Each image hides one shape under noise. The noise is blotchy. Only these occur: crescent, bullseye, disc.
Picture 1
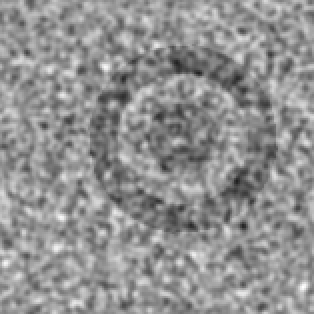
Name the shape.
bullseye
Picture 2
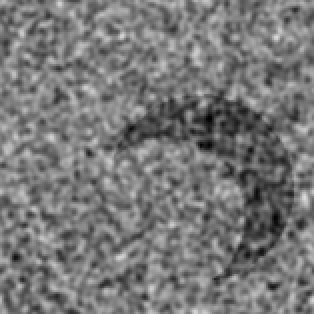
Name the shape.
crescent
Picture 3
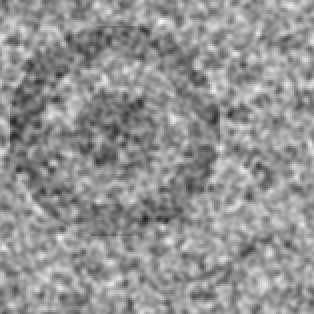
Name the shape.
bullseye
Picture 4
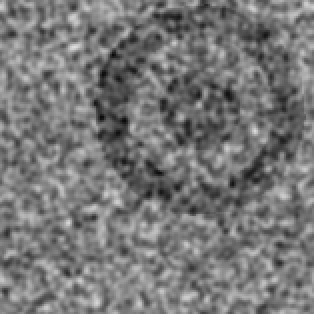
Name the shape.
bullseye
